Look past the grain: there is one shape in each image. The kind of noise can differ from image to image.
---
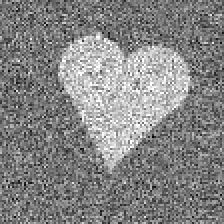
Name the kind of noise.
low rank plus noise
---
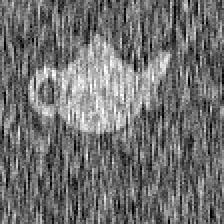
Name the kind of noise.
streaked along the columns
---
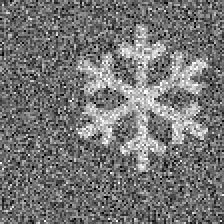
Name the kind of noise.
independent entries
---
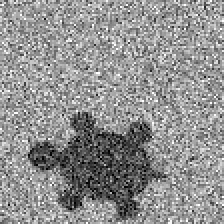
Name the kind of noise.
independent entries
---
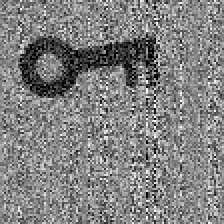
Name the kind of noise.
columns of uneven size
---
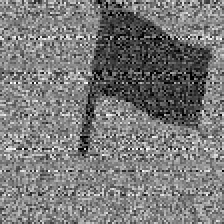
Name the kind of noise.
rows of uneven size
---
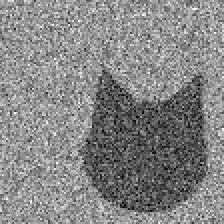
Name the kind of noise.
independent entries
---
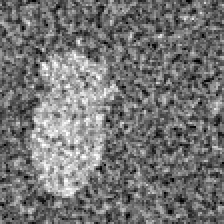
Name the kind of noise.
blotchy
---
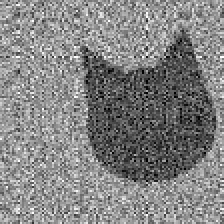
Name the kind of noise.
low rank plus noise
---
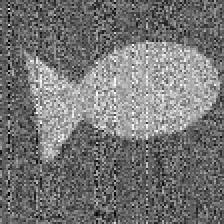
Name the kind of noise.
columns of uneven size
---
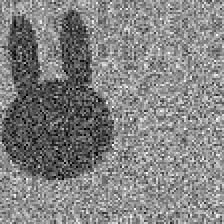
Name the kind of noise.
low rank plus noise
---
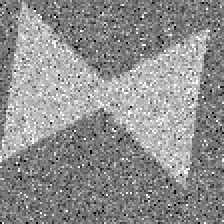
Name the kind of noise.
heavy tails
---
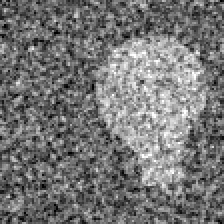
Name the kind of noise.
blotchy
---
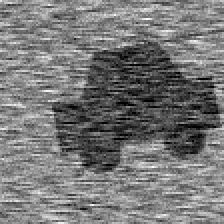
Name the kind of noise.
streaked along the rows
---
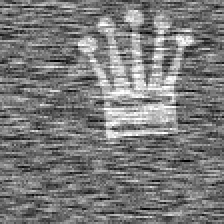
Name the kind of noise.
streaked along the rows
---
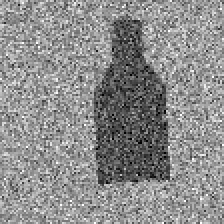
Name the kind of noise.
independent entries
